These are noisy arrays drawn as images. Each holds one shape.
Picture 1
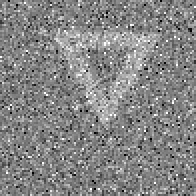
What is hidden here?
light triangle frame
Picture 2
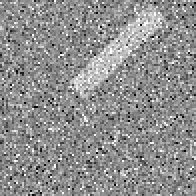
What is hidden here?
light bar
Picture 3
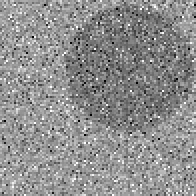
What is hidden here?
dark disc
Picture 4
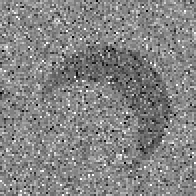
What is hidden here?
dark crescent
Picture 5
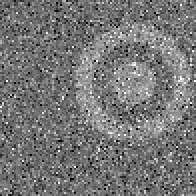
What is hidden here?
light bullseye
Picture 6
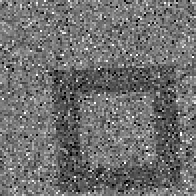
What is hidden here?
dark square frame
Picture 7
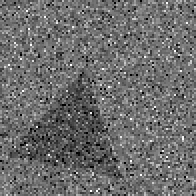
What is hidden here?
dark triangle
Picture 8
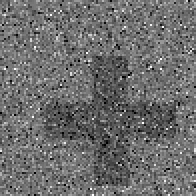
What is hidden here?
dark cross
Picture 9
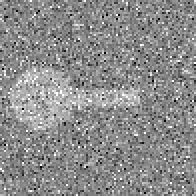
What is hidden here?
light lollipop
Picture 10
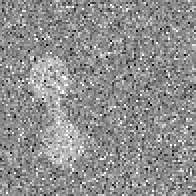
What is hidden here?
light dumbbell
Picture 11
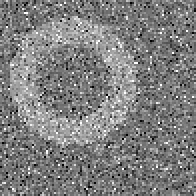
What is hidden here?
light ring
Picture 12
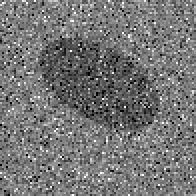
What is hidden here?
dark ellipse
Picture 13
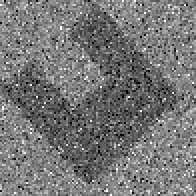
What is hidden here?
dark square with a notch
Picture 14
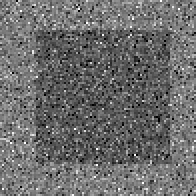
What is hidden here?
dark square
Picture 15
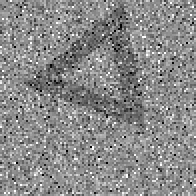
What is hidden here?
dark triangle frame
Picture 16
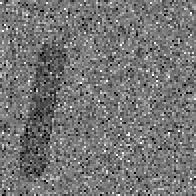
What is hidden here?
dark bar
